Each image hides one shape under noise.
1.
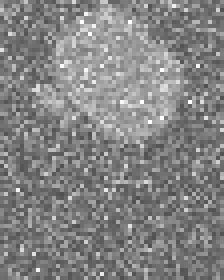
apple
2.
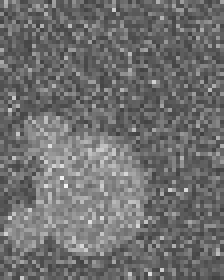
bear's head
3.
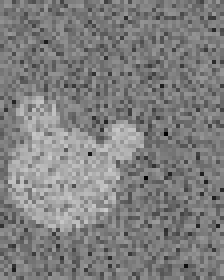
bear's head
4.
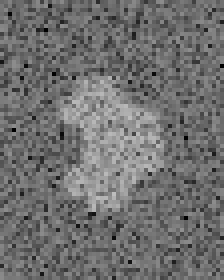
car
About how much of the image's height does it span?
half
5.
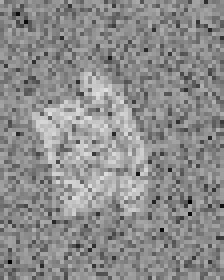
telephone
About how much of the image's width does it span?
half
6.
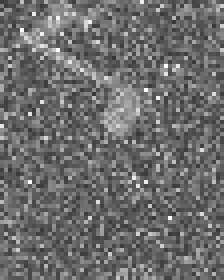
musical note
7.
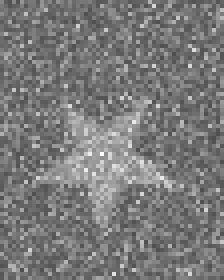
star
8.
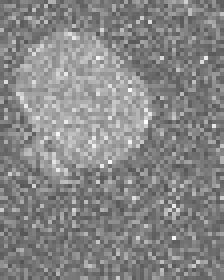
apple
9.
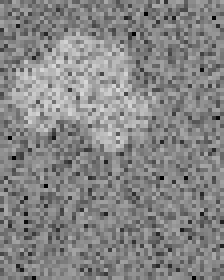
car
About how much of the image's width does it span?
two thirds
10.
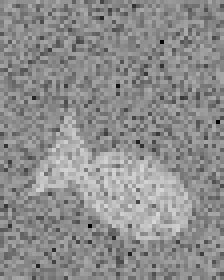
fish
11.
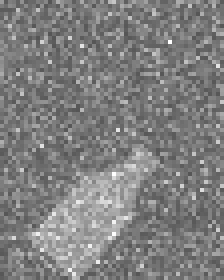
bottle
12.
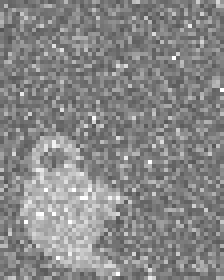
teapot
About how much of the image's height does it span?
half
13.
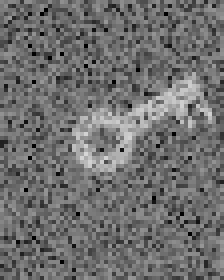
key
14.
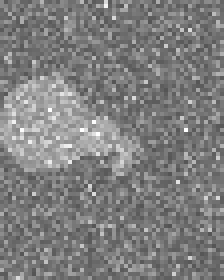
pear
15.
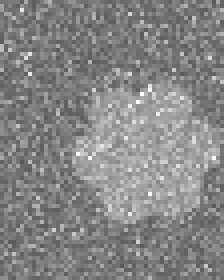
flower
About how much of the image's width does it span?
two thirds
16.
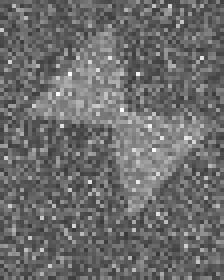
bow tie
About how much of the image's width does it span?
nearly all
